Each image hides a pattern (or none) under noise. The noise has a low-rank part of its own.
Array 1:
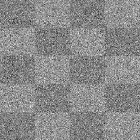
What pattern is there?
a checkerboard
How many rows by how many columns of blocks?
5 by 4
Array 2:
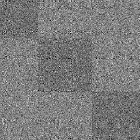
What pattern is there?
blocks along the diagonal
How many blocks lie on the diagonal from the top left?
3
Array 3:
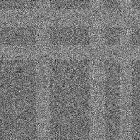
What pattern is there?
bands of rows crossing bands of columns
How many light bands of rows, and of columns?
2 and 3
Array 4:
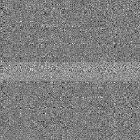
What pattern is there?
one band of rows
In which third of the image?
middle
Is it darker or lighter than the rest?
lighter
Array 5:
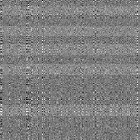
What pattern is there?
bands of rows
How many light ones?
5
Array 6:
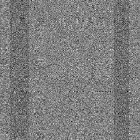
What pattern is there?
bands of columns
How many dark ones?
2
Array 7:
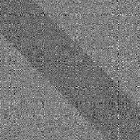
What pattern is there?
a diagonal band
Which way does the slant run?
top left to bottom right
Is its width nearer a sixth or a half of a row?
a half
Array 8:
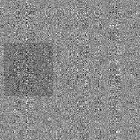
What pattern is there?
one block
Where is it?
middle left
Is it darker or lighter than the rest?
darker
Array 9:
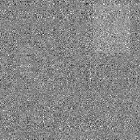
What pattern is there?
one block
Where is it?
top right
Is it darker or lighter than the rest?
lighter
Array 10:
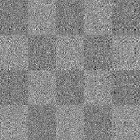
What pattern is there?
a checkerboard
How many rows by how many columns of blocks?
4 by 5
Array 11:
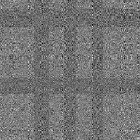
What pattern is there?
bands of rows crossing bands of columns
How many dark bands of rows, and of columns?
2 and 3
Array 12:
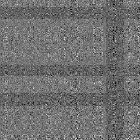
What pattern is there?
bands of rows crossing bands of columns
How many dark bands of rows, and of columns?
3 and 1
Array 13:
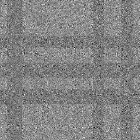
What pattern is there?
bands of rows crossing bands of columns
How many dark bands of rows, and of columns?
3 and 3
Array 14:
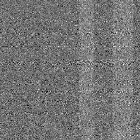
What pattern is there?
bands of columns
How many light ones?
2
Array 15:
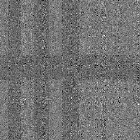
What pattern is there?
bands of rows crossing bands of columns
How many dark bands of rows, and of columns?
1 and 3
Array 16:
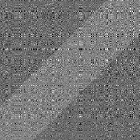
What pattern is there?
a diagonal band
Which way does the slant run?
bottom left to top right
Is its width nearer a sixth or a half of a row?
a half
